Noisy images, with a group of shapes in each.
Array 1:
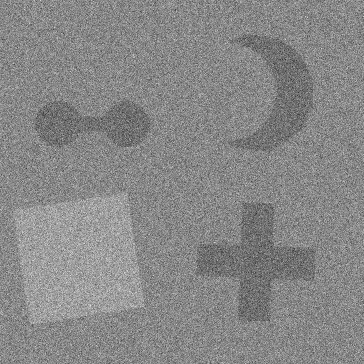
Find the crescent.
top right
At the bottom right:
cross
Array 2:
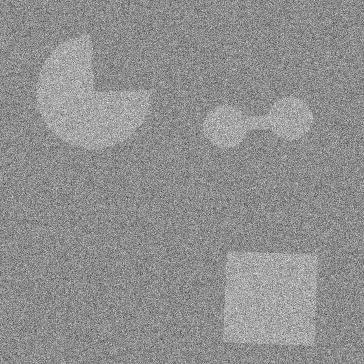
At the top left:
disc with a wedge cut out
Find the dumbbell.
top right
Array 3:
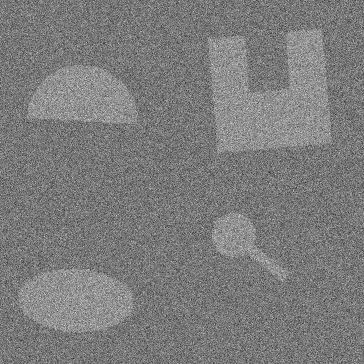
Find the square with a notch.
top right
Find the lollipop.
bottom right
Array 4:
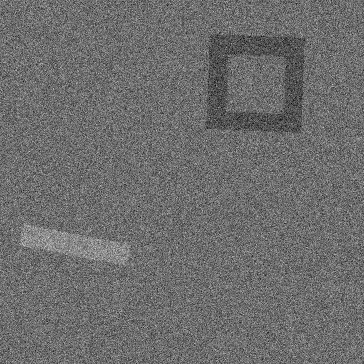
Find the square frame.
top right
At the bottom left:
bar
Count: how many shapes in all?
2
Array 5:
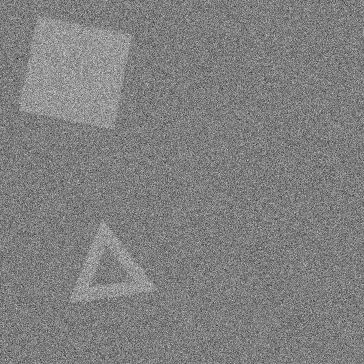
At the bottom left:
triangle frame
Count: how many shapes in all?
2
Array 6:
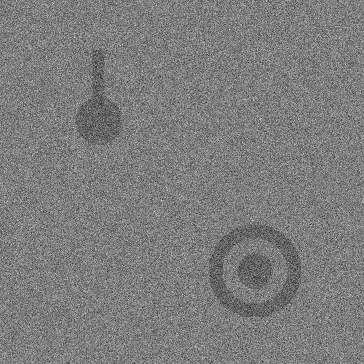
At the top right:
nothing
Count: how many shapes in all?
2
